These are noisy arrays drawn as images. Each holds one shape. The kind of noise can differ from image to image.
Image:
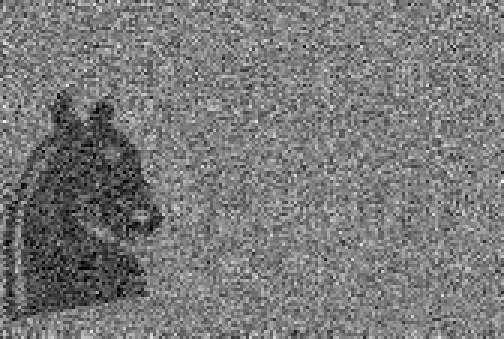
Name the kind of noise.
low rank plus noise
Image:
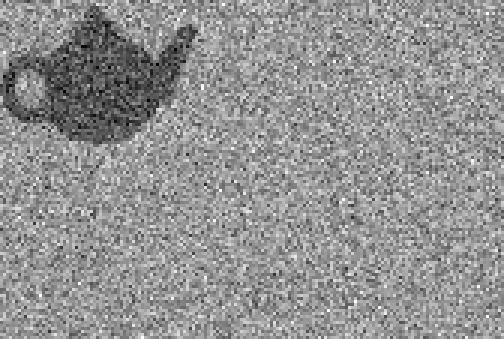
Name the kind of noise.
independent entries
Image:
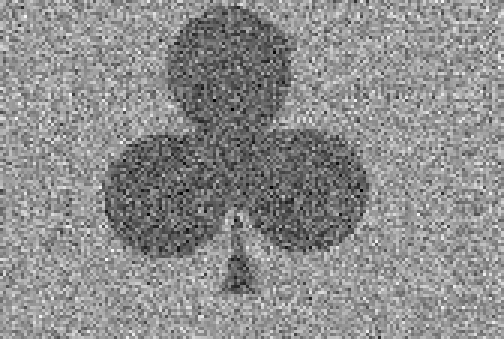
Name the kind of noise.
low rank plus noise
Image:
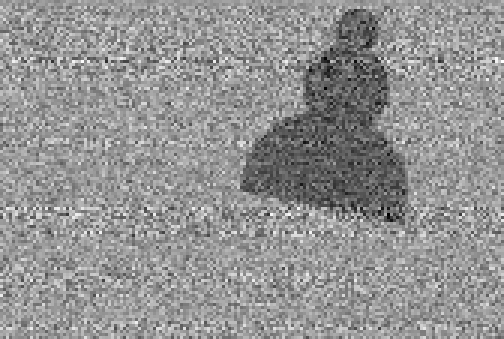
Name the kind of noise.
rows of uneven size
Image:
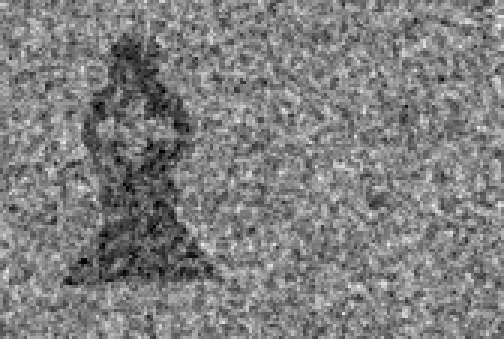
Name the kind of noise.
blotchy
